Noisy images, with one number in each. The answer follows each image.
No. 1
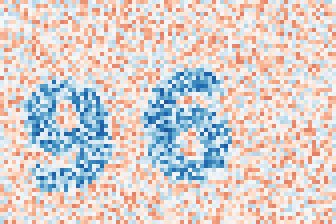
96
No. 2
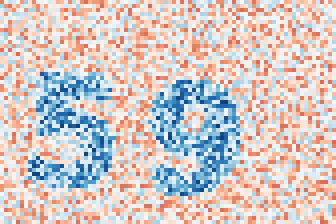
59
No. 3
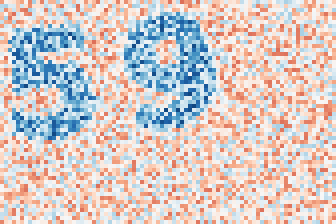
59
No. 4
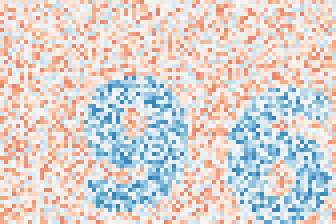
96
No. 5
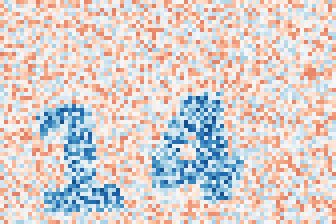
14
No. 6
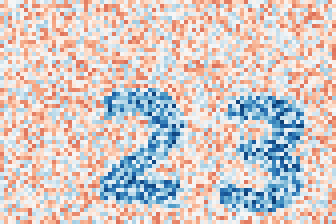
23
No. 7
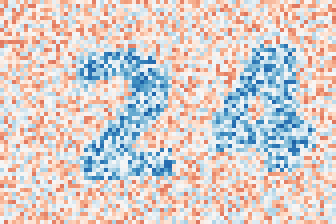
24
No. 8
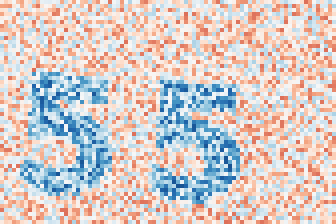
55
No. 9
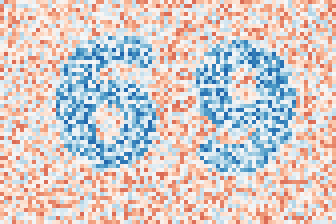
69
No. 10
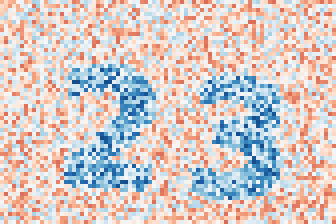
23
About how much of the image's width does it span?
two thirds
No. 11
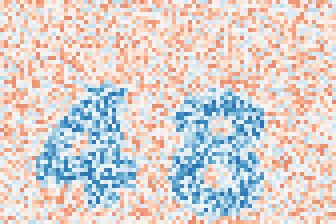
48
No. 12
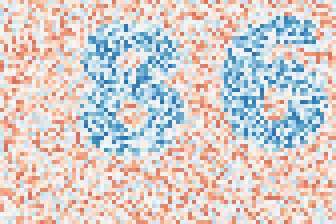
86
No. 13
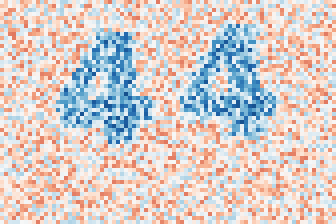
44
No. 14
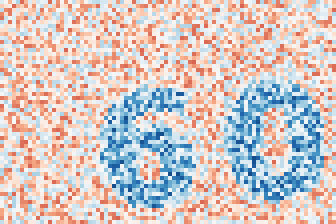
60
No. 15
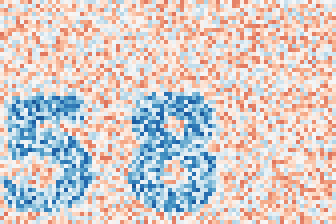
58
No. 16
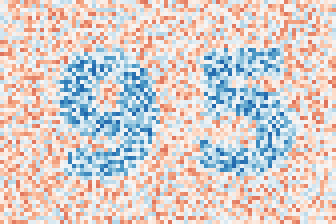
95
